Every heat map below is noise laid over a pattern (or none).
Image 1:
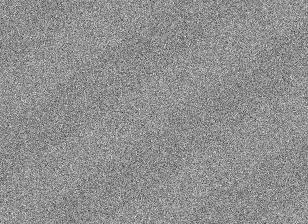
diagonal stripes
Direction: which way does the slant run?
bottom left to top right
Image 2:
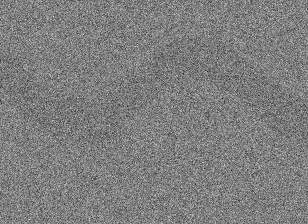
a wavy band
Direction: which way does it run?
left to right
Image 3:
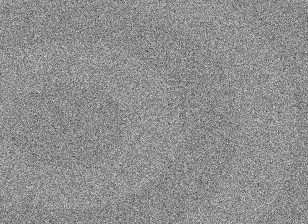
rings round one point
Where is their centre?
middle left
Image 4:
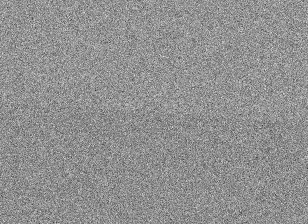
a sharp edge
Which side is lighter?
top
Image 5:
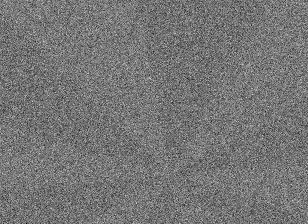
spokes from one point
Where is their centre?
bottom middle
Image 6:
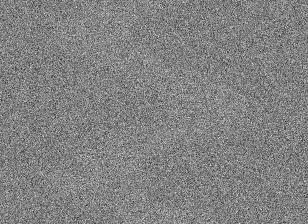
a wavy band
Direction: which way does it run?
top to bottom
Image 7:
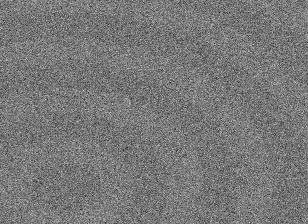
rings round one point
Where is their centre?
bottom left
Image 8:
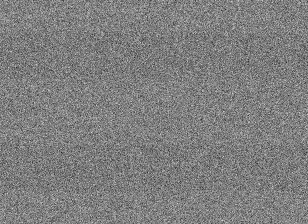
horizontal stripes
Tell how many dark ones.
2
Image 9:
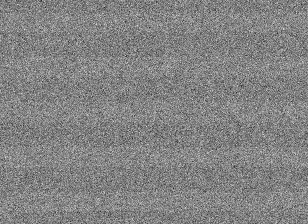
horizontal stripes
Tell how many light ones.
5
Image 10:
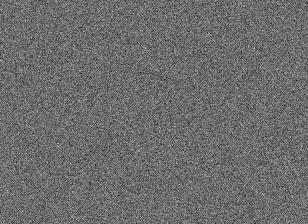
only noise
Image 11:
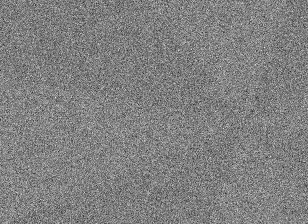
spokes from one point
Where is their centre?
middle right
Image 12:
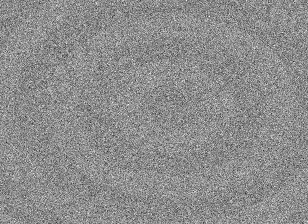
rings round one point
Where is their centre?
centre
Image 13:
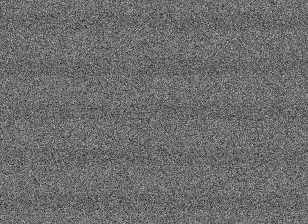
horizontal stripes
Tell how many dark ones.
5
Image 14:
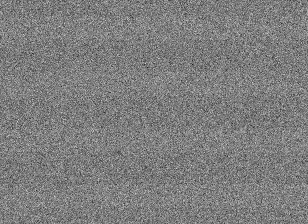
horizontal stripes
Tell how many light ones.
4
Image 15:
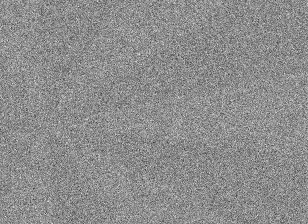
spokes from one point
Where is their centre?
middle left
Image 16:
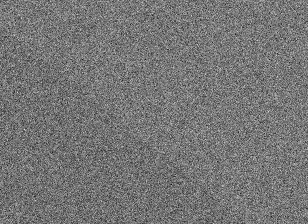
a sharp edge
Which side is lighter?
top right
